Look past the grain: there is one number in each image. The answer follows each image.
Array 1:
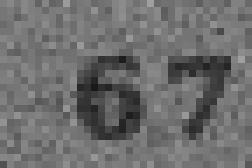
67
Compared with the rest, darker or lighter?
darker
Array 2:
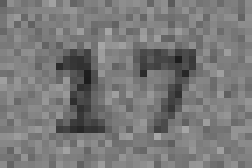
17
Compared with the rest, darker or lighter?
darker
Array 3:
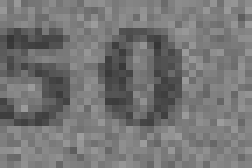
50
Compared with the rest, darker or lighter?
darker
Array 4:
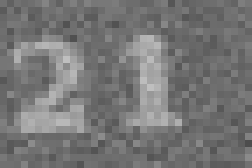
21
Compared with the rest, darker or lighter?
lighter
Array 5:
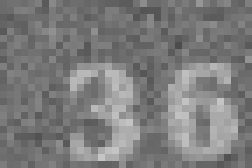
36
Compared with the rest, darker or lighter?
lighter
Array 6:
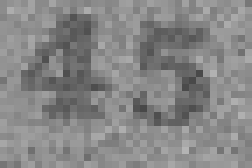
45
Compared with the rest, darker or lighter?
darker
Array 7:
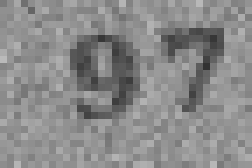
97
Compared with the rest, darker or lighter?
darker
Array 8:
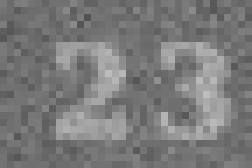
23
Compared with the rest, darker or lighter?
lighter
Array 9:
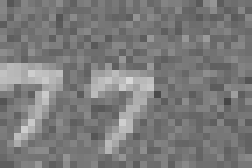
77
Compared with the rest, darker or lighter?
lighter
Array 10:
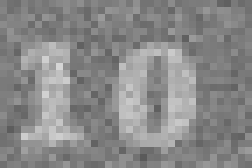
10
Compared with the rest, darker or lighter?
lighter
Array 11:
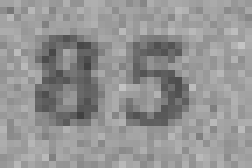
85
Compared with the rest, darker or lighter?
darker
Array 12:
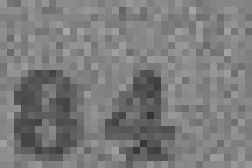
84
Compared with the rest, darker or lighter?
darker
